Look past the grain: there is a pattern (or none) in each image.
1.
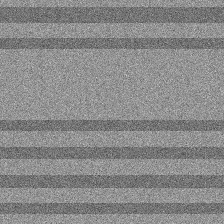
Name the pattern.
bands of rows
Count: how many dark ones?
6
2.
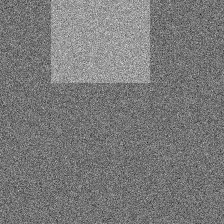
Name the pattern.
one block
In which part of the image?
top middle
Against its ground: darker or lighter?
lighter
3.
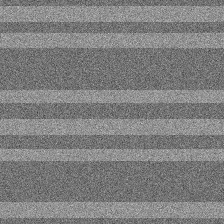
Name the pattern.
bands of rows
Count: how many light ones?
6
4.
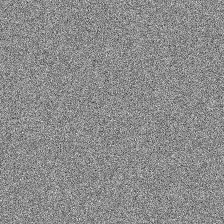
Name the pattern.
only noise
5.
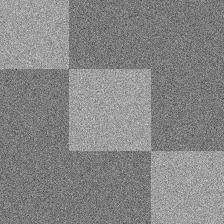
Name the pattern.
blocks along the diagonal
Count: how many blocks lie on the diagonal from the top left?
3
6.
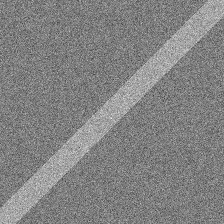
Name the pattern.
a diagonal band
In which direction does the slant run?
bottom left to top right
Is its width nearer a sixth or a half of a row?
a sixth
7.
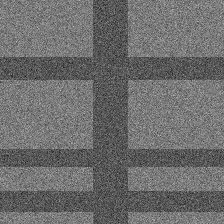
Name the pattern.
bands of rows crossing bands of columns
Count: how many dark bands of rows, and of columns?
3 and 1
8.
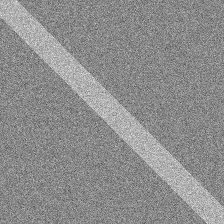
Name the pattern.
a diagonal band
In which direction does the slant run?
top left to bottom right
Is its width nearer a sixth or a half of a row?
a sixth
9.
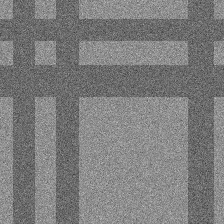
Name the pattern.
bands of rows crossing bands of columns
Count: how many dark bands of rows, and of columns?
2 and 3
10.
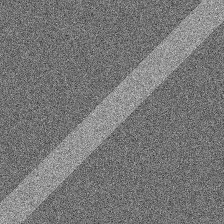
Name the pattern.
a diagonal band
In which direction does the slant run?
bottom left to top right
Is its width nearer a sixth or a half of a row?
a sixth
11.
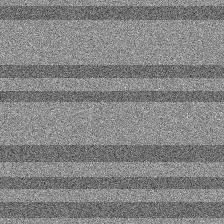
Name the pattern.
bands of rows
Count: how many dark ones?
6
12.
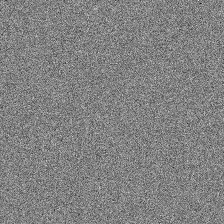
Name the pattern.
only noise
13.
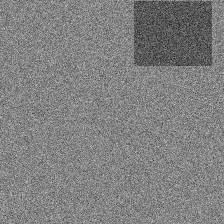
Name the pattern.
one block
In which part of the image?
top right
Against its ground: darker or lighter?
darker
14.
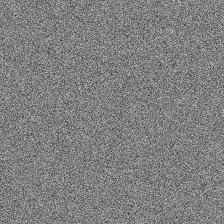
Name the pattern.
only noise
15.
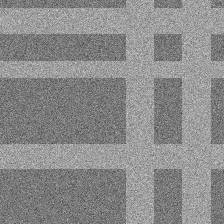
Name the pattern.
bands of rows crossing bands of columns
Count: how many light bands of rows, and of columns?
3 and 2
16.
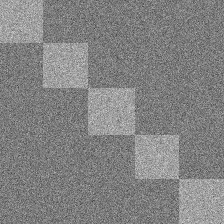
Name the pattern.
blocks along the diagonal
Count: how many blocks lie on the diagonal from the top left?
5
